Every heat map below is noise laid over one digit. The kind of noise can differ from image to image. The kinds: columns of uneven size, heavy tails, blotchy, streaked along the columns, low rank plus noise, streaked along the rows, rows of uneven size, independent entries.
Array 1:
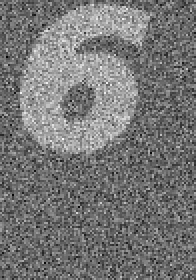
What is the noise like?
independent entries
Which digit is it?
6
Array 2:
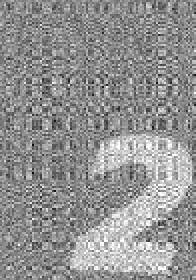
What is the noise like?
low rank plus noise
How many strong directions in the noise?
one
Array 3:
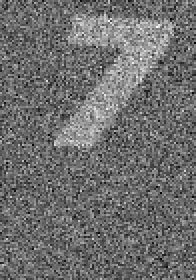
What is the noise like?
independent entries
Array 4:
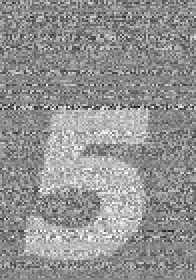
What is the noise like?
rows of uneven size
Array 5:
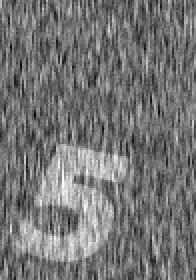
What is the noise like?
streaked along the columns
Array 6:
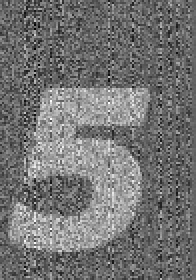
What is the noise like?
columns of uneven size
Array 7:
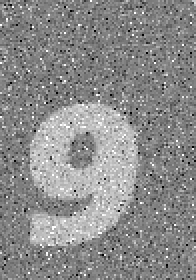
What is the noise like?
heavy tails
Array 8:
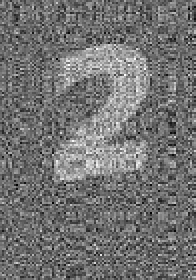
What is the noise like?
low rank plus noise
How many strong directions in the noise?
two
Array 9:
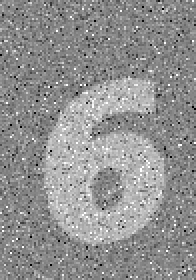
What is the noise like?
heavy tails
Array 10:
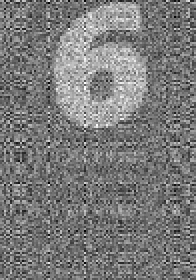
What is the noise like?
low rank plus noise
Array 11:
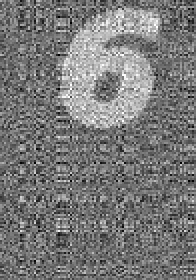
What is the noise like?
low rank plus noise
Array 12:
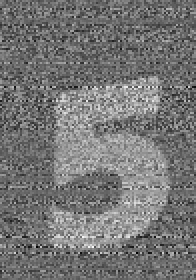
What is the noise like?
rows of uneven size
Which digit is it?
5
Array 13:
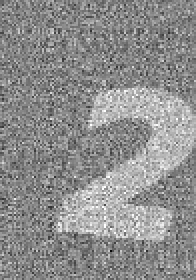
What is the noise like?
low rank plus noise
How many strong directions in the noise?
five to eight
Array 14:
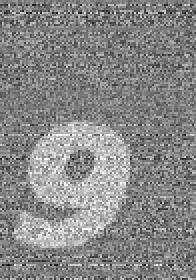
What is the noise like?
rows of uneven size
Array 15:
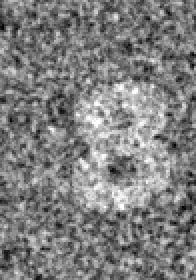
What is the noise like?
blotchy
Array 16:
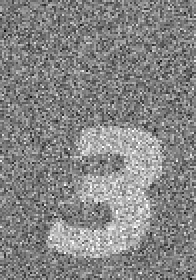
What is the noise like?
independent entries
